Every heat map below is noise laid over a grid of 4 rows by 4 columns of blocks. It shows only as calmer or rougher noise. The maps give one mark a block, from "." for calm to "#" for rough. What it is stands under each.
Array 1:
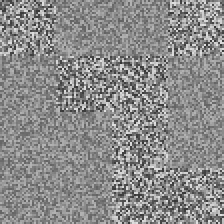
# . . #
. # # .
. . # .
. . # #
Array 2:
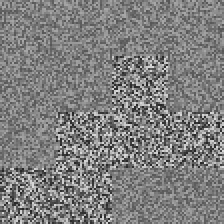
. . . .
. . # .
. # # #
# # . .
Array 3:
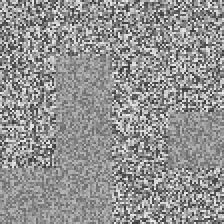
# # # #
# . # #
# . # .
. . # #
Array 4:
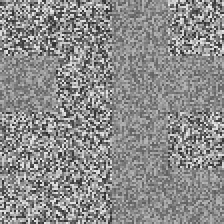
# # . #
. # . .
# # . #
# # . .
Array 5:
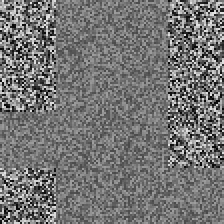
# . . #
# . . #
. . . #
# . . .
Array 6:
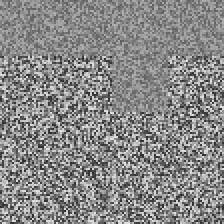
. . . .
# # . #
# # # #
# # # #
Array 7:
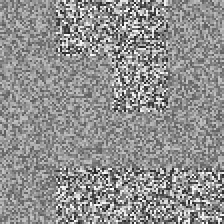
. # # .
. . # .
. . . .
. # # #
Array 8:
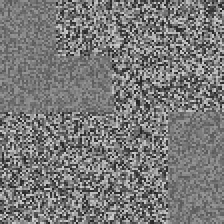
. # # #
. . # #
# # # .
# # # .
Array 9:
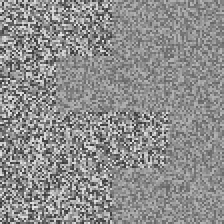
# # . .
# . . .
# # # .
# # . .
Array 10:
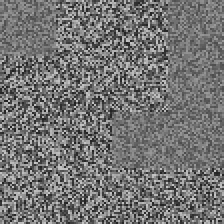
. # # .
# # # .
# # . .
# # # #
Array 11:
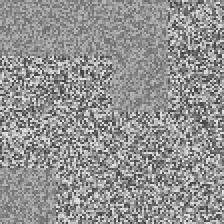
. . . #
# # . #
# # # #
. # # #
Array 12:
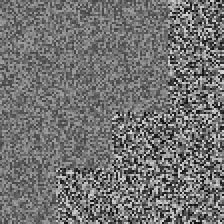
. . . #
. . . #
. . # #
. # # #
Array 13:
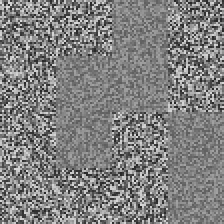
# # . #
# . . #
# . # .
# # # .
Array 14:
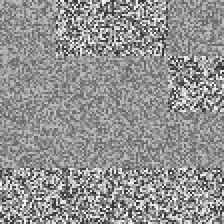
. # # .
. . . #
. . . .
# # # #
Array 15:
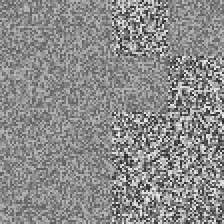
. . # .
. . . #
. . # #
. . # #
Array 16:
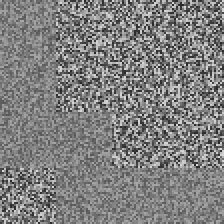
. # # #
. # # #
. . # #
# . . .
